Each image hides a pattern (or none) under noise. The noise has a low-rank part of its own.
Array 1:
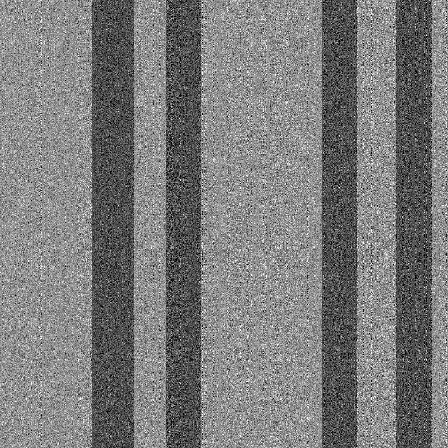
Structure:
bands of columns
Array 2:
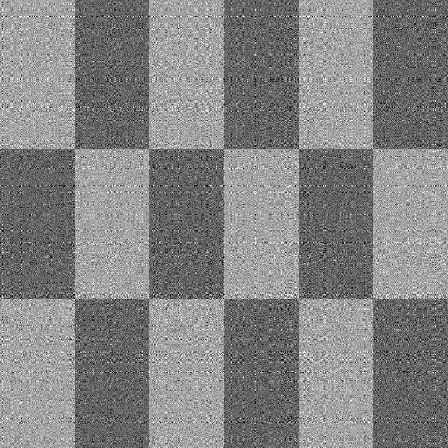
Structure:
a checkerboard
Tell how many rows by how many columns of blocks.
3 by 6
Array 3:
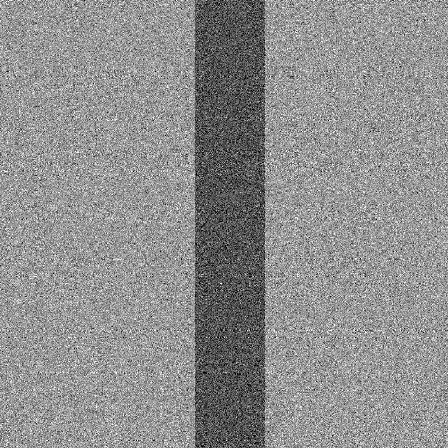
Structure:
one band of columns
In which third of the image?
middle
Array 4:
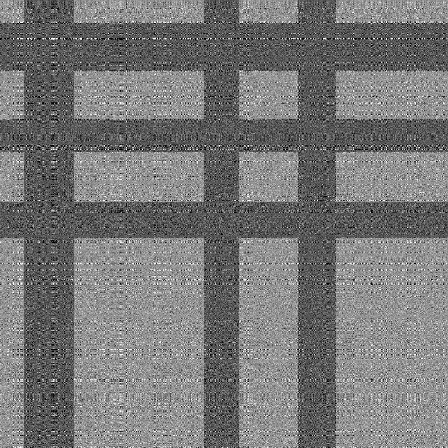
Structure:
bands of rows crossing bands of columns
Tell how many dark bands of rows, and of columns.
3 and 3
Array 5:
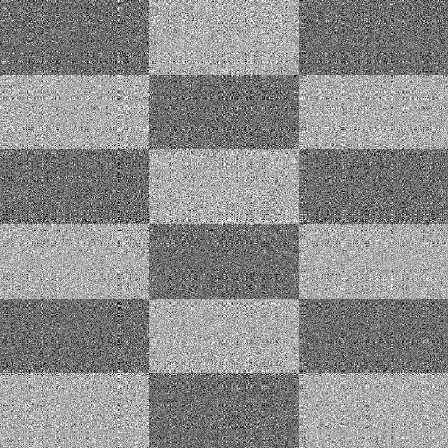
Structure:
a checkerboard
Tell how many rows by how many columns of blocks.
6 by 3
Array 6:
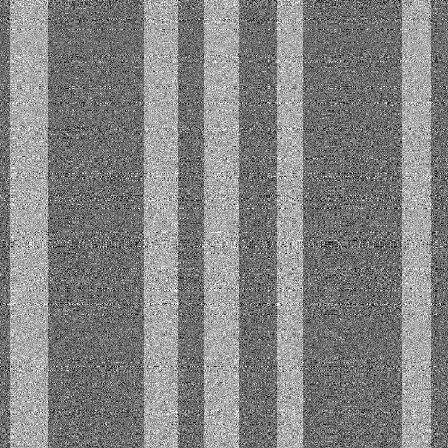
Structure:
bands of columns
